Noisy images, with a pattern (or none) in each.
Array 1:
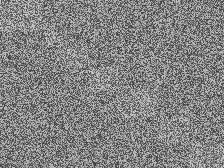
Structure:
blocks along the diagonal
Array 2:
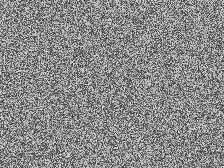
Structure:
only noise
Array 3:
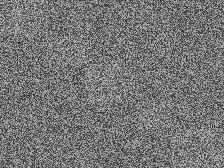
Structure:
blocks along the diagonal
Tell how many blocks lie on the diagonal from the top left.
5
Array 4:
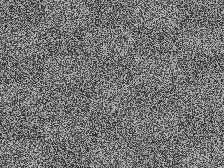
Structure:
a checkerboard
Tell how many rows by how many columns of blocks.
6 by 5
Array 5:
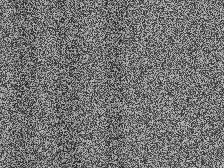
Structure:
bands of columns
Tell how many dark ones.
3
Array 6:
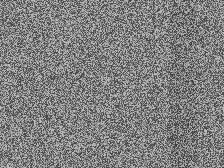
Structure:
one band of columns
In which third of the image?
right
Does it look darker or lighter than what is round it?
darker
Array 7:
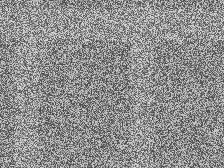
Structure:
bands of rows crossing bands of columns
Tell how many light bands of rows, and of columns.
1 and 2
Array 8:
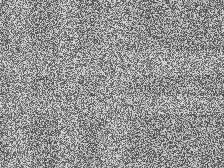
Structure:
bands of rows crossing bands of columns
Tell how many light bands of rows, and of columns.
2 and 3
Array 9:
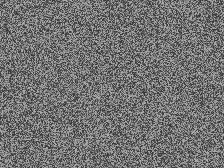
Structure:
only noise
